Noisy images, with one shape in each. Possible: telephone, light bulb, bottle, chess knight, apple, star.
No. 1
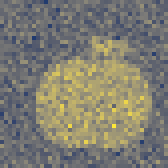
apple
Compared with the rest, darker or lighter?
lighter
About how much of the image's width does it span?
two thirds
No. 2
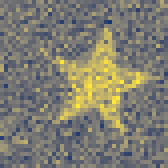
star
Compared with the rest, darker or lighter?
lighter
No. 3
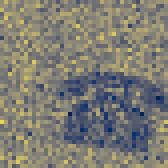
telephone
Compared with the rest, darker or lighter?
darker
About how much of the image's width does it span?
two thirds
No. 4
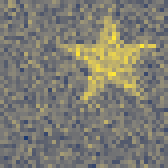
star
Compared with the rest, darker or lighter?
lighter
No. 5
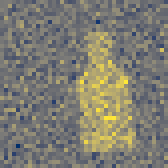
bottle
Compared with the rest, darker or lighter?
lighter
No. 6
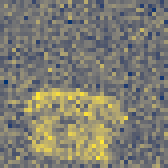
telephone
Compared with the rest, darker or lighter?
lighter
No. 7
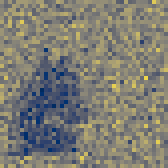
chess knight
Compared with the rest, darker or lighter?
darker
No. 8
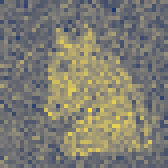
chess knight
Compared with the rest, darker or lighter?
lighter
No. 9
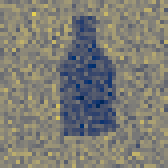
bottle
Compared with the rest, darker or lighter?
darker
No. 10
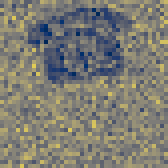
telephone
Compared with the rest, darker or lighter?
darker
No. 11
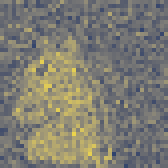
chess knight
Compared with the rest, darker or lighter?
lighter
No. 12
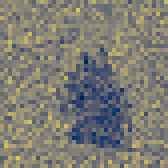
chess knight
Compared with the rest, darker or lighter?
darker
